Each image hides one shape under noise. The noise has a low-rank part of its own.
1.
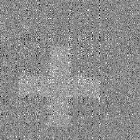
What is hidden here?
light cross
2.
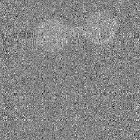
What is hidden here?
light dumbbell
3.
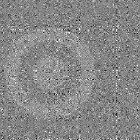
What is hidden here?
light bullseye
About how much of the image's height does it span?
two thirds
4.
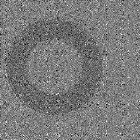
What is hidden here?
dark ring
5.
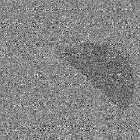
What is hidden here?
dark half disc
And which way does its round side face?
up and right
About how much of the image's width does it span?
half
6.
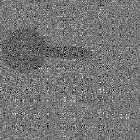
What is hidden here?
dark lollipop
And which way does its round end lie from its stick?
left
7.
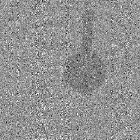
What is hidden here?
dark lollipop
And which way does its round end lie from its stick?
down
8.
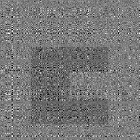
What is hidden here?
dark square with a notch
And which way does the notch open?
right
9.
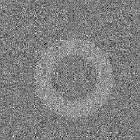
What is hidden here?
light ring
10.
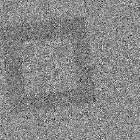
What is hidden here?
dark square frame
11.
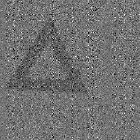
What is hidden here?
dark triangle frame
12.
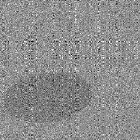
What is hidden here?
dark ellipse
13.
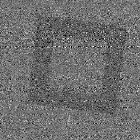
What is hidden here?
dark square frame
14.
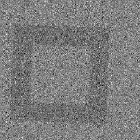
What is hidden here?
dark square frame
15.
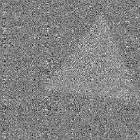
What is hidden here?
light triangle
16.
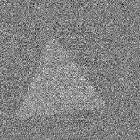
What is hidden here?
light triangle
